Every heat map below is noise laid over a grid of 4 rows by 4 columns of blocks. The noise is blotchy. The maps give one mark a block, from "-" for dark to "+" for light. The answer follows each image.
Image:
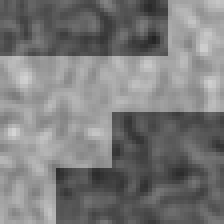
- - - +
+ + + +
+ + - -
+ - - -
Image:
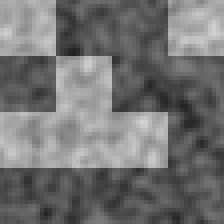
+ - - +
- + - -
+ + + -
- - - -
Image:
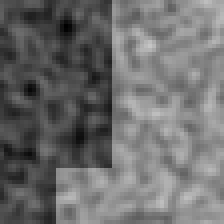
- - + +
- - + +
- - + +
- + + +
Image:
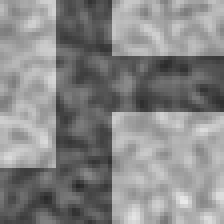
+ - + +
+ - - -
+ - + +
- - + +
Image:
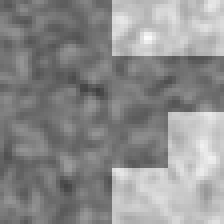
- - + +
- - - -
- - - +
- - + +
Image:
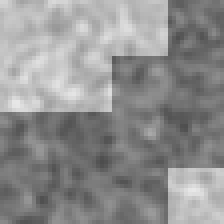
+ + + -
+ + - -
- - - -
- - - +
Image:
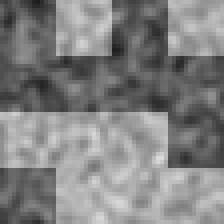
- + - +
- - - -
+ + + -
- + + +
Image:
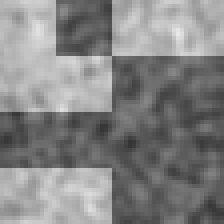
+ - + +
+ + - -
- - - -
+ + - -
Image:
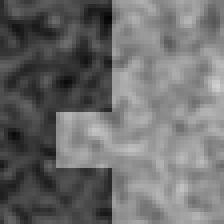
- - + +
- - + +
- + + +
- - + +
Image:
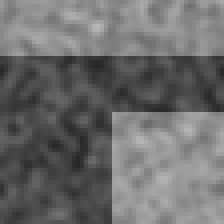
+ + + +
- - - -
- - + +
- - + +
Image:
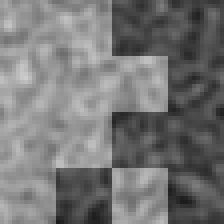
+ + - -
+ + + -
+ + - -
+ - + -
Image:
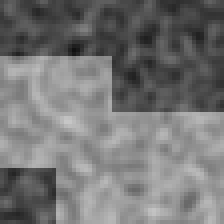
- - - -
+ + - -
+ + + +
- + + +
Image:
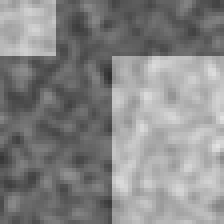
+ - - -
- - + +
- - + +
- - + +
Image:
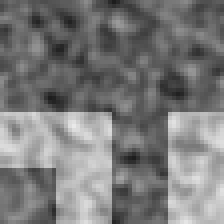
- - - -
- - - -
+ + - +
- + - +
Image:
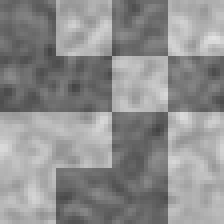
- + - +
- - + -
+ + - +
+ - - +
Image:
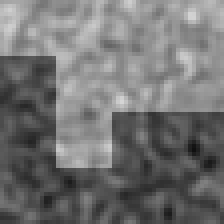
+ + + +
- + + +
- + - -
- - - -
